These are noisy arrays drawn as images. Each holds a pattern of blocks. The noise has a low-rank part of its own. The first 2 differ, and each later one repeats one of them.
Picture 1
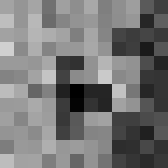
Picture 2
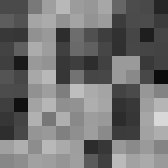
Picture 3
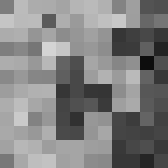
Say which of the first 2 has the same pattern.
1
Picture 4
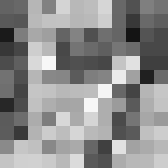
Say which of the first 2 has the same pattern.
2
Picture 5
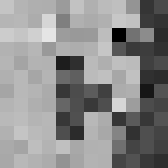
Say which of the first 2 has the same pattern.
1
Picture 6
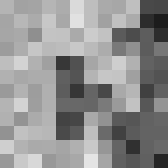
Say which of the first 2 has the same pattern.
1
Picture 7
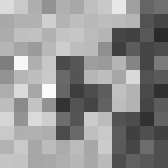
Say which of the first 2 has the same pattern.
1
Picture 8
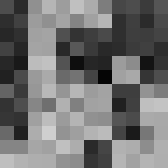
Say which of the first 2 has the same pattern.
2
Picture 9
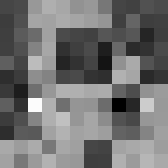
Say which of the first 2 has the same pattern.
2
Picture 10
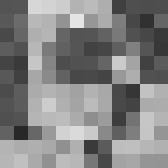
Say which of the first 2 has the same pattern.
2
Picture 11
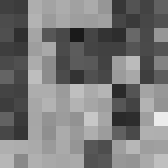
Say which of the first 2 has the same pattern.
2
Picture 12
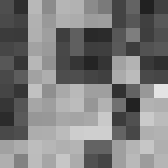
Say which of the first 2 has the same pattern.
2
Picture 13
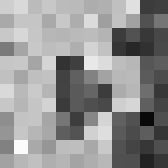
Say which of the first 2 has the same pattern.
1
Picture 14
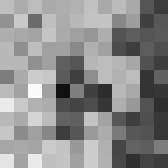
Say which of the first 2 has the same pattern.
1
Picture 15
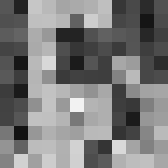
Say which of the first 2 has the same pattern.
2
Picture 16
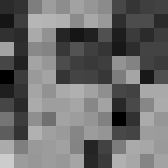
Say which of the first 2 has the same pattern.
2
